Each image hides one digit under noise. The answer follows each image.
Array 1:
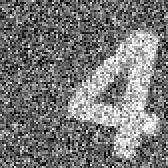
4
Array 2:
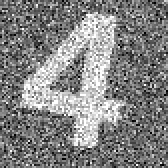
4
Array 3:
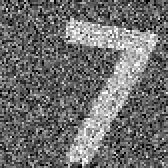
7
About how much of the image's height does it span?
nearly all
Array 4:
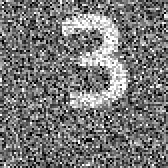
3
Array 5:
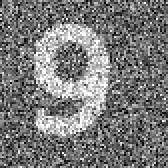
9
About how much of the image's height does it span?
two thirds
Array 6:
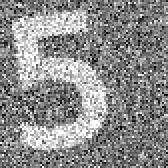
5
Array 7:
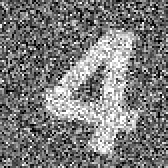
4
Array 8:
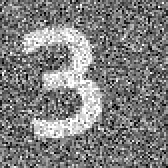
3
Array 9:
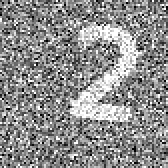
2
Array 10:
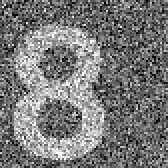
8
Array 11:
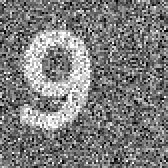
9
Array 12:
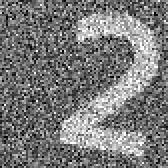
2
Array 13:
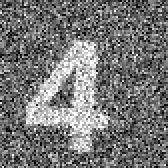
4
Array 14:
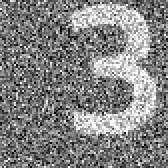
3
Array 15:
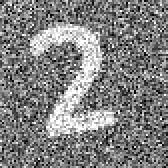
2
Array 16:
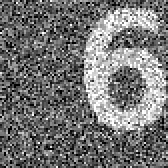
6
